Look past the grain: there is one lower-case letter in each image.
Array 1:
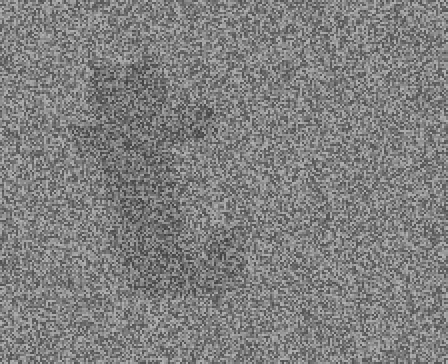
t
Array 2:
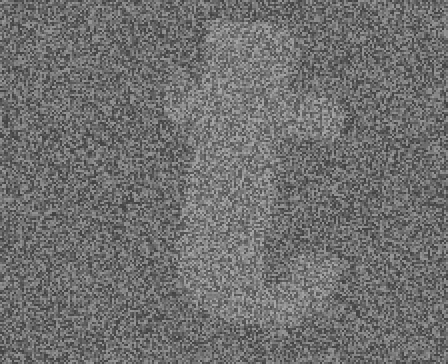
t
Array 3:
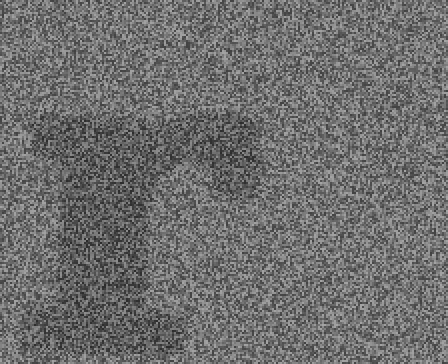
r
